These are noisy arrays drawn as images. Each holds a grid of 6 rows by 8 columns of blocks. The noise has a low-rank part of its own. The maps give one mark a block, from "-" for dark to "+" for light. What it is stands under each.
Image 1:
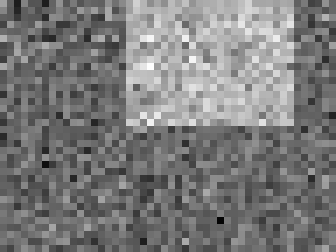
- - - + + + + -
- - - + + + + -
- - - + + + + -
- - - - - - - -
- - - - - - - -
- - - - - - - -
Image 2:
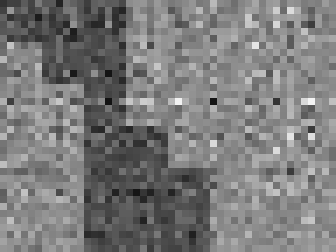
- - - + + + + +
+ - - + + + + +
+ + - + + + + +
+ + - - + + + +
+ + - - - + + +
+ + - - - + + +
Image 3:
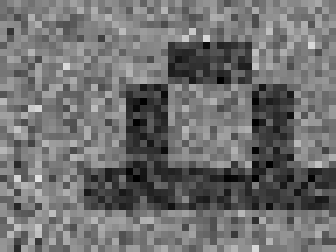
+ + + + + + + +
+ + + + - - + +
+ + + - + + - +
+ + + - + + - +
+ + - - - - - -
+ + + + + + + +
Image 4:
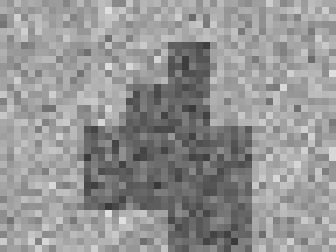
+ + + + + + + +
+ + + + - + + +
+ + + - - + + +
+ + - - - - + +
+ + - - - - + +
+ + + + - - + +
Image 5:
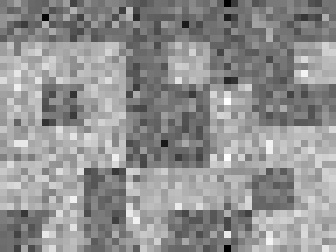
- - - - - - - -
+ + + - + - - +
+ - + - - + - -
+ + + - - + + +
+ + - + + + - +
- + - + - - + +
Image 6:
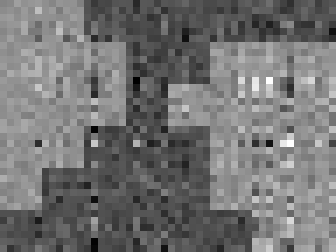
+ + - - - - - -
+ + + - - + + +
+ + + - + + + +
+ + - - - + + +
+ - - - - + + +
- - - - - - + +
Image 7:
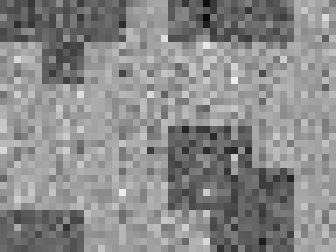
- - - + - - - +
+ - + + + + + +
+ + + + + + + +
+ + + + - - + +
+ + + + - - - +
- - + + + - - +
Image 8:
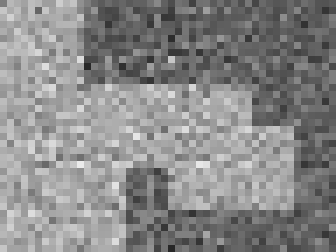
+ + - - - - - -
+ + - - - - - -
+ + + + + + - -
+ + + + + + + -
+ + + - + + + -
+ + + - - - - -
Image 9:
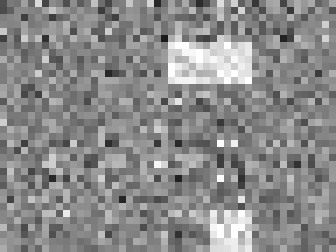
- - - - - - - -
- - - - + + - -
- - - - - - - -
- - - - - - - -
- - - - - - - -
- - - - - + - -
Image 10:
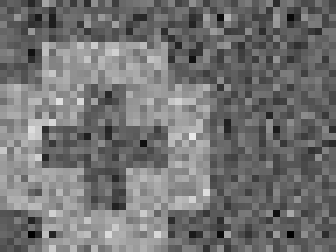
- - - - - - - -
- + + + - - - -
+ + - + + - - -
+ - - - + - - -
+ + - + + - - -
- + + + - - - -
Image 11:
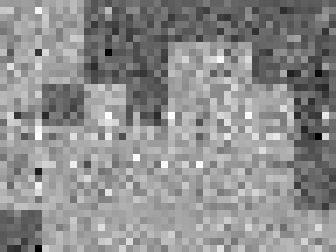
+ + - - - - - -
+ + - - + + - -
+ - + - + + + -
+ + + + + + + -
+ + + + + + + -
- + + + + + + +
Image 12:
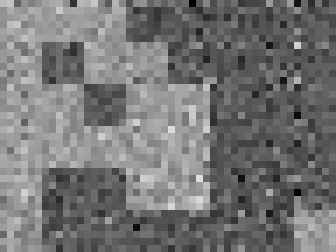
+ + + - - - - -
+ - + + - - - -
+ + - + + - - -
+ + + + + - - -
+ - - + + - - -
+ - - - - - - +
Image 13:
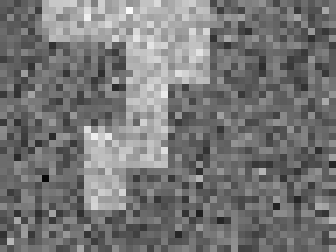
- + + + + - - -
- - - + + - - -
- - - + - - - -
- - + + - - - -
- - + - - - - -
- - - - - - - -
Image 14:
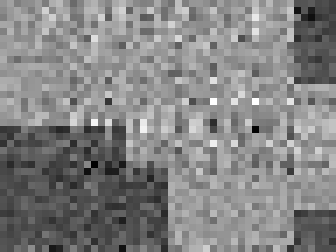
+ + + + + + + -
+ + + + + + + -
+ + + + + + + +
- - - + + + + +
- - - - + + + +
- - - - + + + -
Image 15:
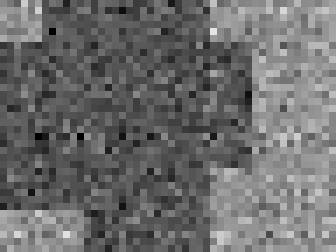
+ - - - - + + +
- - - - - - + +
- - - - - - + +
- - - - - - + +
- - - - - + + +
+ + - - - + + +
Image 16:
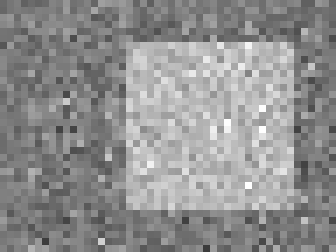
- - - - - - - -
- - - + + + + -
- - - + + + + -
- - - + + + + -
- - - + + + + -
- - - - - - - -
